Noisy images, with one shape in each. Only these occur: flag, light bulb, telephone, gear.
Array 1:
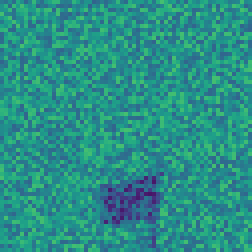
dark flag, bottom middle
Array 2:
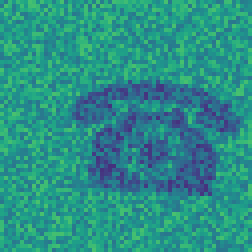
dark telephone
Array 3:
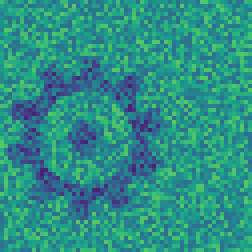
dark gear
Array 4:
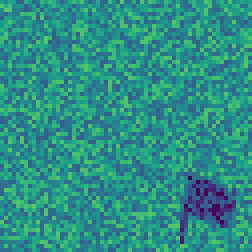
dark flag, bottom right
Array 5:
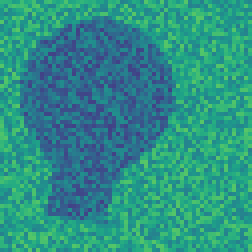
dark light bulb
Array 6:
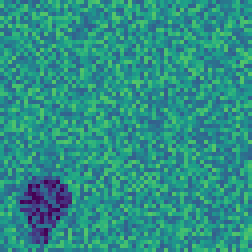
dark light bulb, bottom left
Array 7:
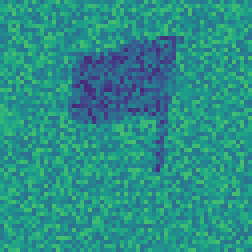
dark flag
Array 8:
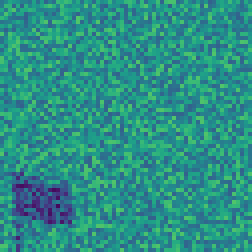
dark flag, bottom left
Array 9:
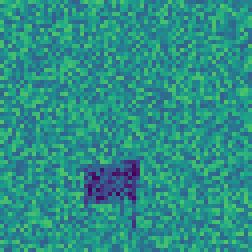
dark flag, bottom middle
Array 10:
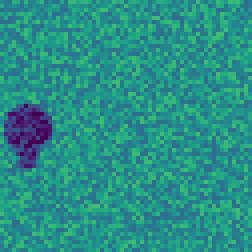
dark light bulb, middle left
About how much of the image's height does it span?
a quarter
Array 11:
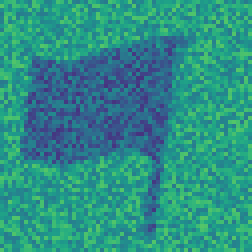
dark flag
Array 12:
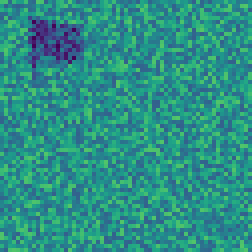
dark flag, top left
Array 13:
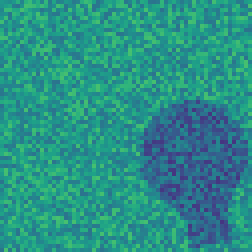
dark light bulb
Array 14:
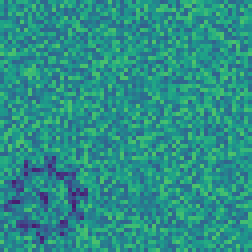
dark gear, bottom left
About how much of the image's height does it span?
a third
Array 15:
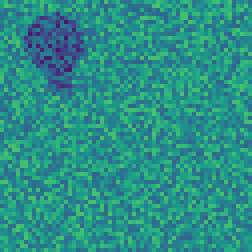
dark light bulb, top left
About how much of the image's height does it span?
a third
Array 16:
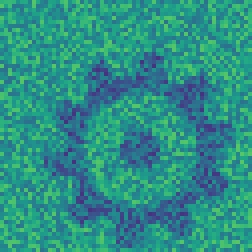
dark gear
